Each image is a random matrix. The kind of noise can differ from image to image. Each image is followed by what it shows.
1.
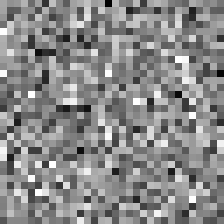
independent entries
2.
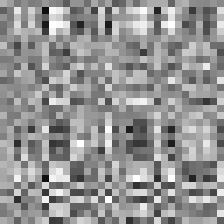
low rank plus noise
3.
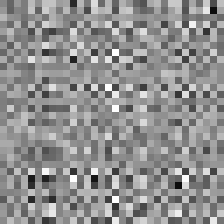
low rank plus noise
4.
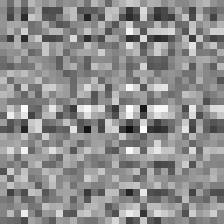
low rank plus noise
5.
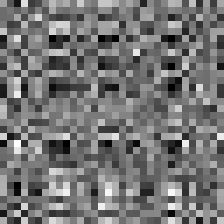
low rank plus noise
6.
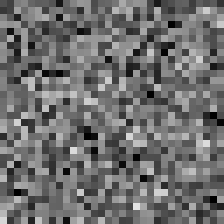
independent entries
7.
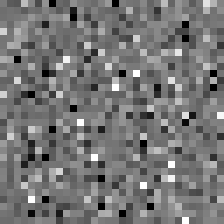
heavy tails
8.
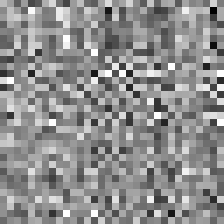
low rank plus noise
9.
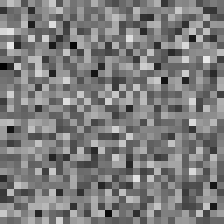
independent entries
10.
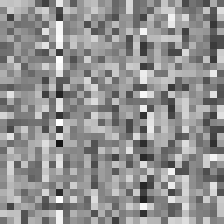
columns of uneven size
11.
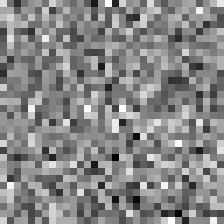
low rank plus noise
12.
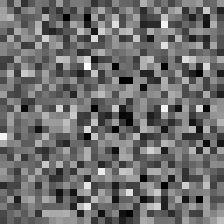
low rank plus noise
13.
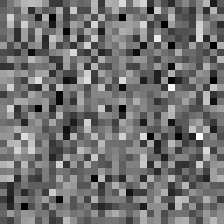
low rank plus noise
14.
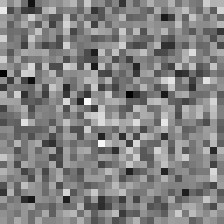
low rank plus noise
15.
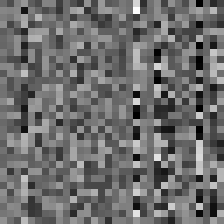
columns of uneven size
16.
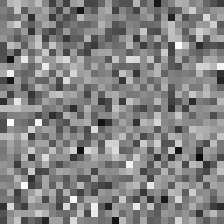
independent entries
